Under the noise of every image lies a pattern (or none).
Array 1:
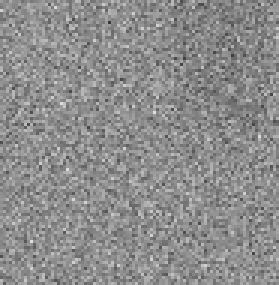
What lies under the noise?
one block
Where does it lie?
top right
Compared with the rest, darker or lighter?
darker
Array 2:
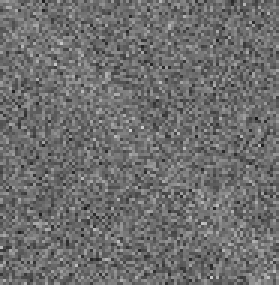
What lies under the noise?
a diagonal band
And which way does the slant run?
top left to bottom right
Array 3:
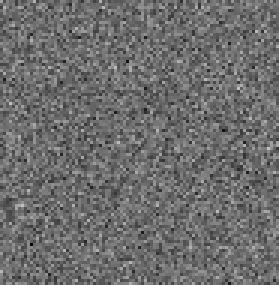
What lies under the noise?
only noise
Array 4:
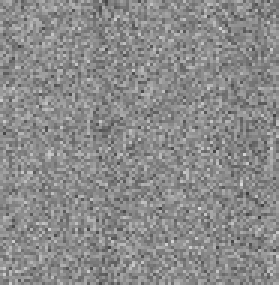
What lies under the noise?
bands of columns
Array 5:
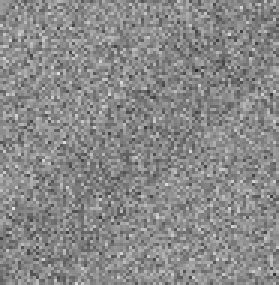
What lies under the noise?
a diagonal band
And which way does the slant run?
bottom left to top right
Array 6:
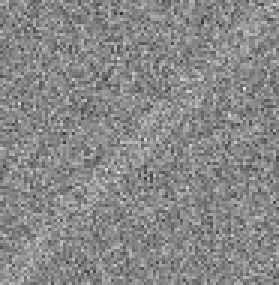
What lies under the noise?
a diagonal band
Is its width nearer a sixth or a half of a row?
a sixth
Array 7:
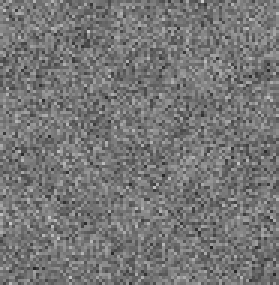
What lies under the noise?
a checkerboard
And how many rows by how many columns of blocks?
6 by 5
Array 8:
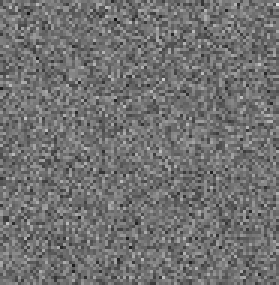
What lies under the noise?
only noise
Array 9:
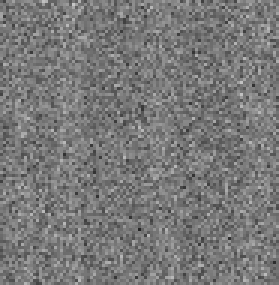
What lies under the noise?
bands of columns
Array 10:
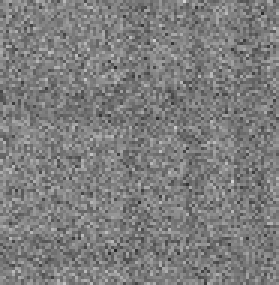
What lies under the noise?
bands of rows crossing bands of columns
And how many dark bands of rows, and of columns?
2 and 3
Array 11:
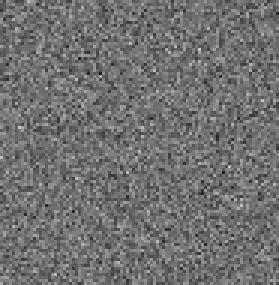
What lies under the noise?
only noise
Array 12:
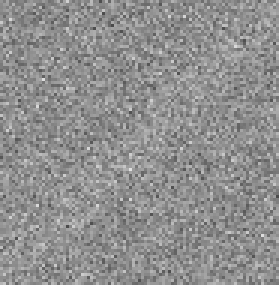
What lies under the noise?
a diagonal band
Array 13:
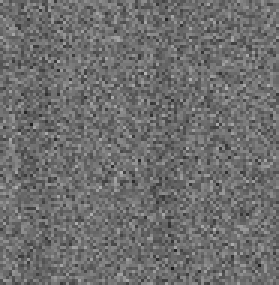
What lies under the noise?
bands of columns
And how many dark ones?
2
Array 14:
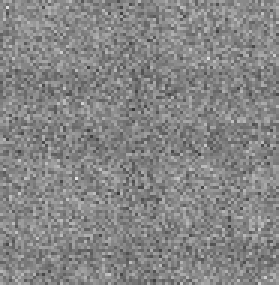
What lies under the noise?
bands of rows crossing bands of columns
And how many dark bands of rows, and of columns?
3 and 1
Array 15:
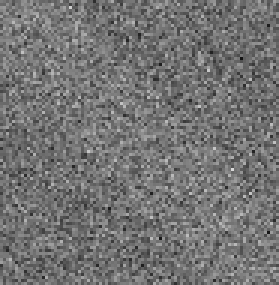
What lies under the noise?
a diagonal band
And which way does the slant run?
top left to bottom right
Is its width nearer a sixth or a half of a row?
a half
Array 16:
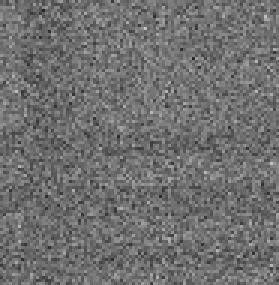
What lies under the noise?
bands of rows crossing bands of columns
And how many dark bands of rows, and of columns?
3 and 1
